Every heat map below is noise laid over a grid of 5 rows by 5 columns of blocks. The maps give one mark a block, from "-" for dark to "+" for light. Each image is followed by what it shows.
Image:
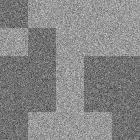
- + + + +
+ - + + +
- - + - -
- - + - -
- + + + -
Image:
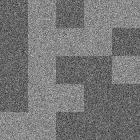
- + - + +
- + + + -
- + - - +
- + + - -
+ + - - -
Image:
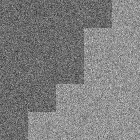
- - - - +
- - - + +
- - - + +
- - + + +
- + + + +
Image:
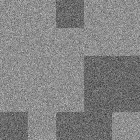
+ + - + +
+ + + + +
+ + + - -
+ + + - -
- + - - +
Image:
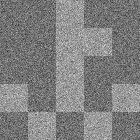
- - + - -
- - + + -
- - + - -
+ - + - +
- + - + -
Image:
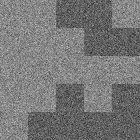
+ + - - +
+ + + - -
+ + + + +
+ + - + -
+ - - - -
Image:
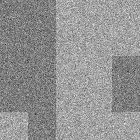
- - + + +
- - + + +
- - + + -
- - + + -
+ - + + +
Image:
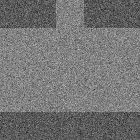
- - + - -
+ + + + +
+ + + + +
+ + + + +
- - - - -
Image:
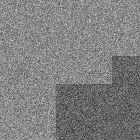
+ + + + +
+ + + + +
+ + + + -
+ + - - -
+ + - - -
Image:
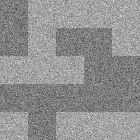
- + + + +
- + - - +
+ + + - -
- - - - -
+ - + + +
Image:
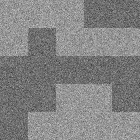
+ + + - -
+ - + + +
- - - - -
- - + + -
- + + + +
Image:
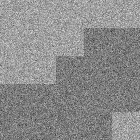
+ + + + +
+ + + - -
+ + - - -
- - - - -
- - - - +
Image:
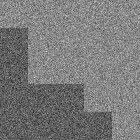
+ + + + +
- + + + +
- + + + +
- - - + +
- - - - +
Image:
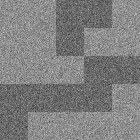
+ + - - +
+ + - + +
+ + + - -
- - - - +
- + + + +
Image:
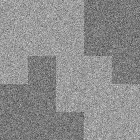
+ + + - -
+ + + - -
+ - + + -
- - + + +
- - - + +
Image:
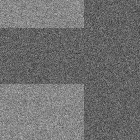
+ + + - -
- - - - -
- - - - -
+ + + - -
+ + + - -
